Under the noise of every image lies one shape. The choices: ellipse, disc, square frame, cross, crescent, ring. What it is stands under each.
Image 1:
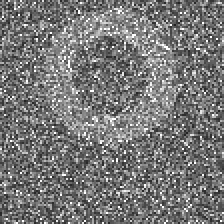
ring
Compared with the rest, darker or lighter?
lighter
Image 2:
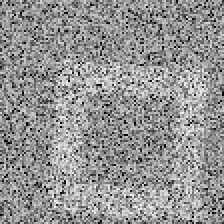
square frame
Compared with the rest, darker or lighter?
lighter
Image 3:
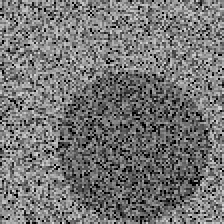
disc
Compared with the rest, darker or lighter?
darker
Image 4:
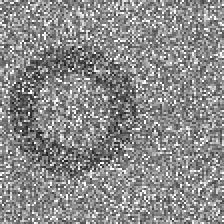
ring
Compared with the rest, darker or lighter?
darker
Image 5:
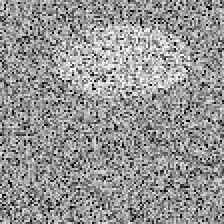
ellipse
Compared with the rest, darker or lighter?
lighter
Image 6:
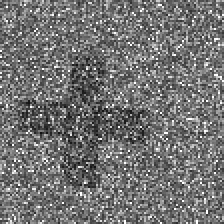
cross
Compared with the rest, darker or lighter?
darker
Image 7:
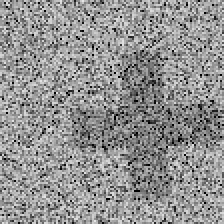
cross
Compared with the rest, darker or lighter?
darker
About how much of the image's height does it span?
two thirds
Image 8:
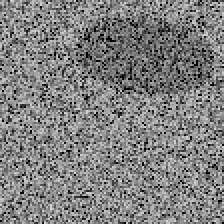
ellipse
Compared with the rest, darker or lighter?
darker
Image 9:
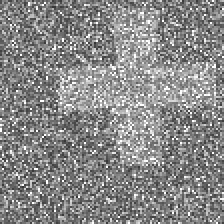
cross
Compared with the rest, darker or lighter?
lighter
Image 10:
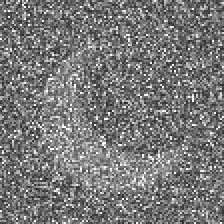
crescent
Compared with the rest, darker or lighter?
lighter
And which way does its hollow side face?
up and right
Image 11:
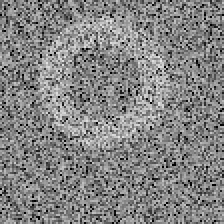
ring
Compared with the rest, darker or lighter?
lighter
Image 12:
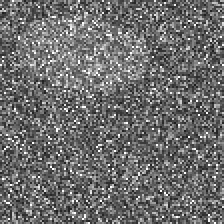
ellipse
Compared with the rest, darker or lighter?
lighter
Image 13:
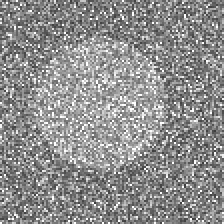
disc
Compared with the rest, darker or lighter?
lighter
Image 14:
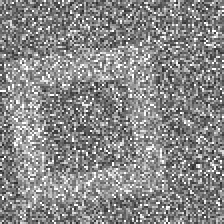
square frame
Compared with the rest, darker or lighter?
lighter
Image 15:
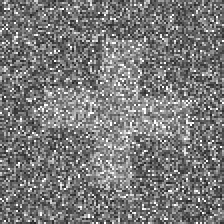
cross
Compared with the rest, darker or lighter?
lighter
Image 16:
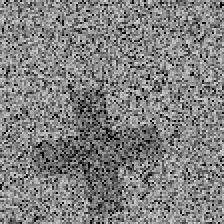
cross
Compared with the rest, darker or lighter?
darker
